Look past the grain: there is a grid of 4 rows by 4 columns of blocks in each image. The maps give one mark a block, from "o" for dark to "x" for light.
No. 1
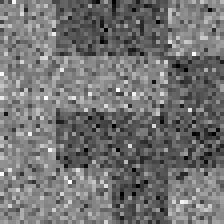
xoox
xxxo
xooo
xxox
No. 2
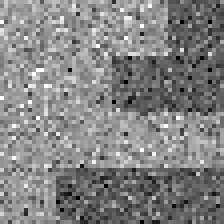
xxxo
xxoo
xxxx
xooo
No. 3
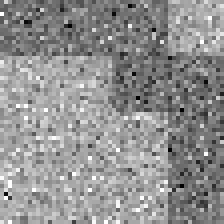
ooox
xxoo
xxxo
xxxo
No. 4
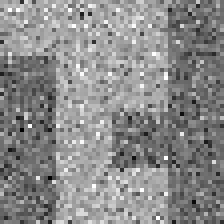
xxxo
oxxo
oxoo
oxxo
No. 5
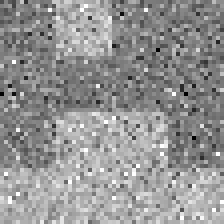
oxoo
oooo
oxxo
xxxx
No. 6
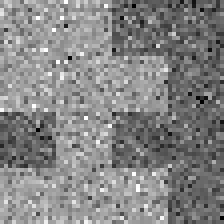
xxoo
xxxo
oxoo
xxxo
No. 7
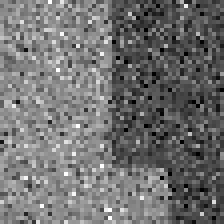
xxoo
xxoo
xxoo
xxxo
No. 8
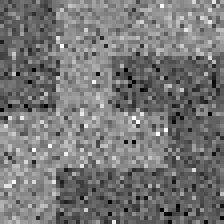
oxxx
oxoo
xxxo
xooo
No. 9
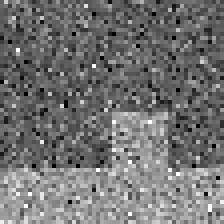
oooo
oooo
ooxo
xxxx
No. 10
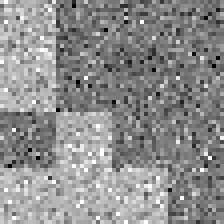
xooo
xooo
oxoo
xxxo
